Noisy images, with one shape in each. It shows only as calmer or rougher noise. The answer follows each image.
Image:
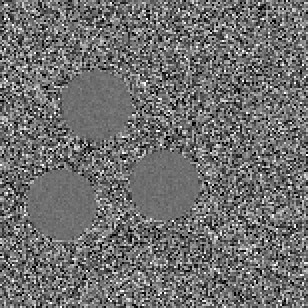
three dots
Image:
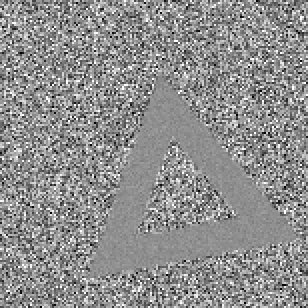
triangle frame
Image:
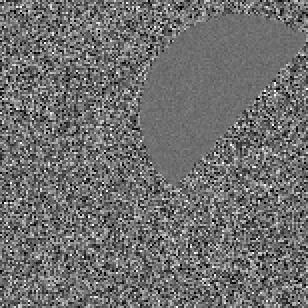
half disc
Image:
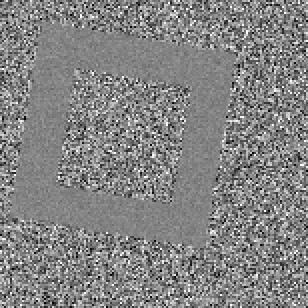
square frame
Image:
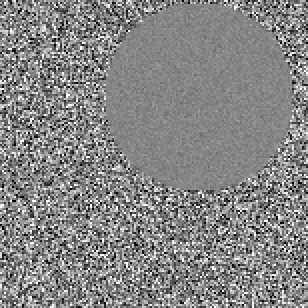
disc
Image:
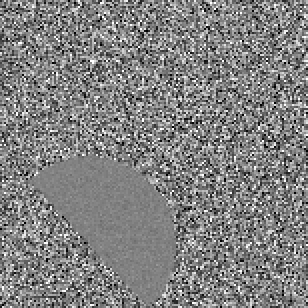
half disc
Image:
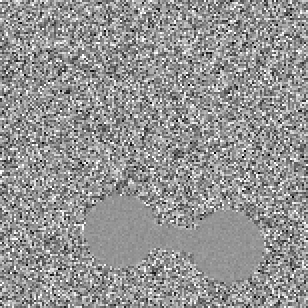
dumbbell
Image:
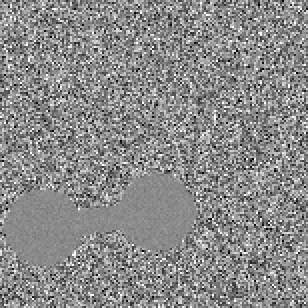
dumbbell
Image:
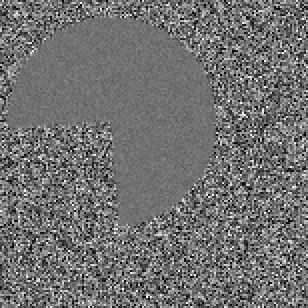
disc with a wedge cut out
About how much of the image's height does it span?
two thirds
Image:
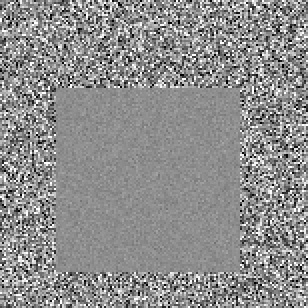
square
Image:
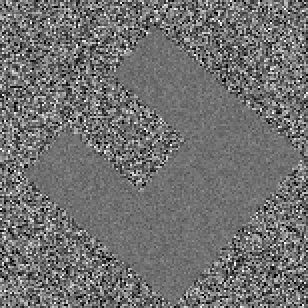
square with a notch
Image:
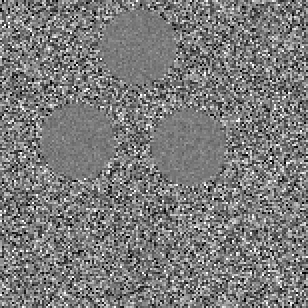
three dots
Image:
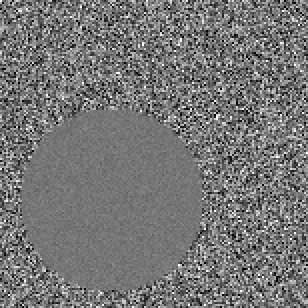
disc
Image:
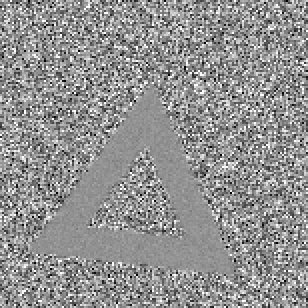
triangle frame
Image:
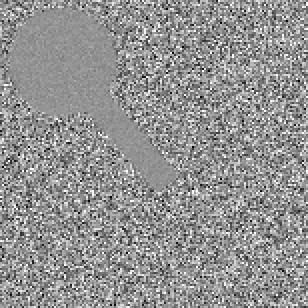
lollipop
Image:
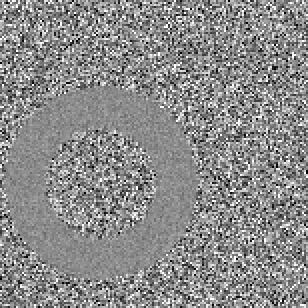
ring
